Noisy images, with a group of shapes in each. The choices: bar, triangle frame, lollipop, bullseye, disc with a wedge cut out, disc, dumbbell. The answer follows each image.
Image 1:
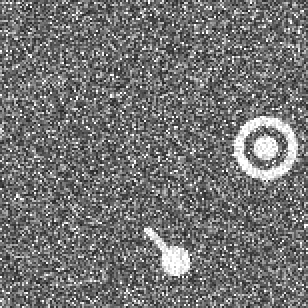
middle right: bullseye; bottom middle: lollipop
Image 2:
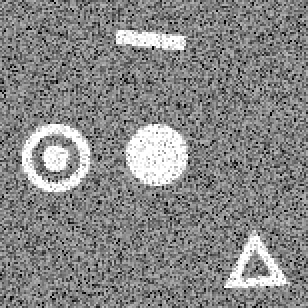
top middle: bar; middle left: bullseye; centre: disc; bottom right: triangle frame
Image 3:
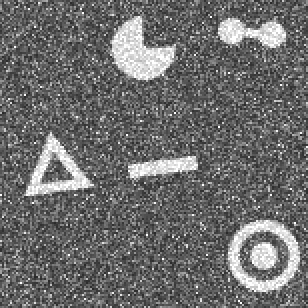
top middle: disc with a wedge cut out; top right: dumbbell; middle left: triangle frame; centre: bar; bottom right: bullseye
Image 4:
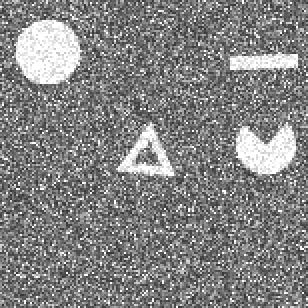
top left: disc; top right: bar; centre: triangle frame; middle right: disc with a wedge cut out
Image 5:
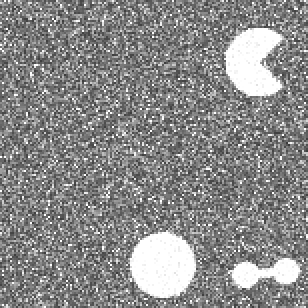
top right: disc with a wedge cut out; bottom middle: disc; bottom right: dumbbell
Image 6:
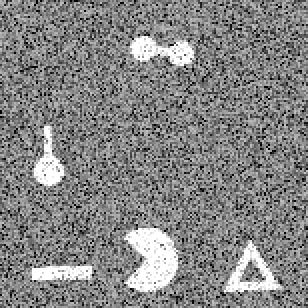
top middle: dumbbell; middle left: lollipop; bottom left: bar; bottom middle: disc with a wedge cut out; bottom right: triangle frame
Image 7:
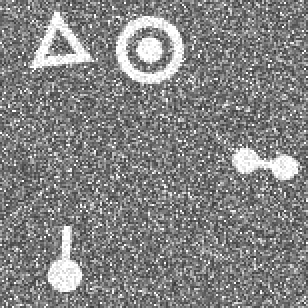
top left: triangle frame; top middle: bullseye; middle right: dumbbell; bottom left: lollipop
